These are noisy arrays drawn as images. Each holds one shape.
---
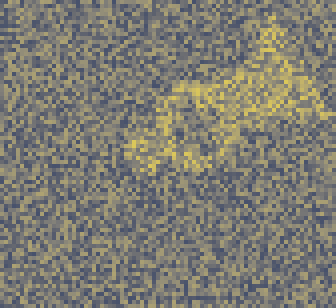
chess bishop
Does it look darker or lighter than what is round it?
lighter
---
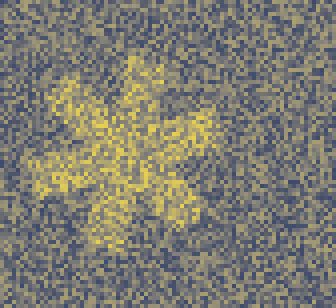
asterisk
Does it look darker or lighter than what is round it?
lighter
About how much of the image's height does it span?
two thirds
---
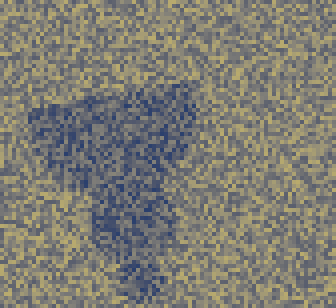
chess pawn
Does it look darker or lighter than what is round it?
darker
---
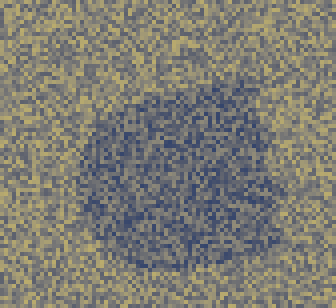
ghost
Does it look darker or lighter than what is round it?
darker
